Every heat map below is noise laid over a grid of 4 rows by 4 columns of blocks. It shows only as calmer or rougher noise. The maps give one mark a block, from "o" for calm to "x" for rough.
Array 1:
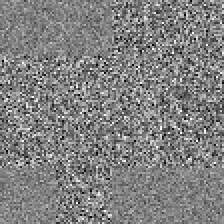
o o x x
x x x x
x x x x
o x o o
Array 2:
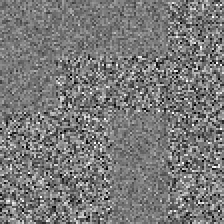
o o o x
o x x x
x x o x
x x o x
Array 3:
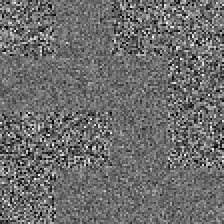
x o x x
o o o x
x x o x
x o o o
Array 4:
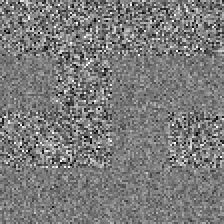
x x x x
o x o o
x x o x
o o o o
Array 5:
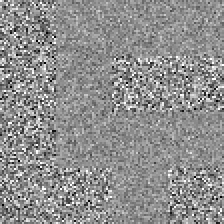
x o o o
x o x x
x o o o
x x o x
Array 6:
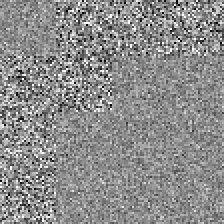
o x x x
x x o o
x o o o
x o o o
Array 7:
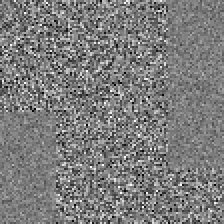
x x x o
x x x o
o x x o
o x x x
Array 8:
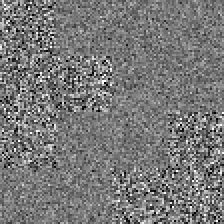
x o o o
x x o o
x o o x
o o x x
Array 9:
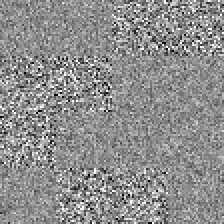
o o x x
x x o o
x o o o
o x x o
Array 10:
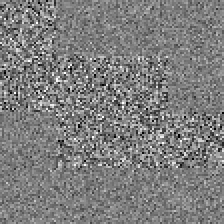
x o o o
x x x o
o x x x
o o o o
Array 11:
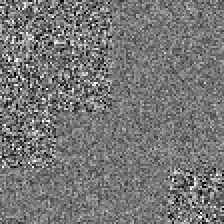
x x o o
x x o o
x o o o
o o o x
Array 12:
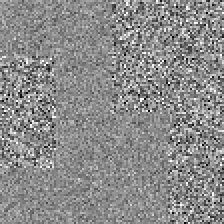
o o x x
x o x x
x o o x
o o o x
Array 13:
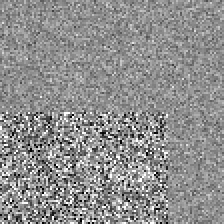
o o o o
o o o o
x x x o
x x x o
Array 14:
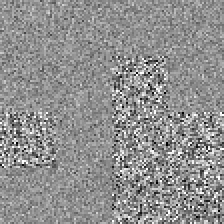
o o o o
o o x o
x o x x
o o x x
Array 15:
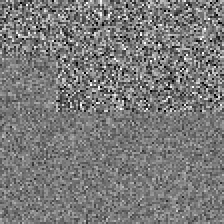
x x x x
o x x x
o o o o
o o o o
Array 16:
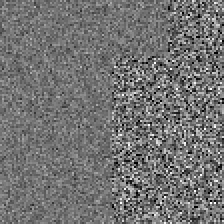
o o o x
o o x x
o o x x
o o x x
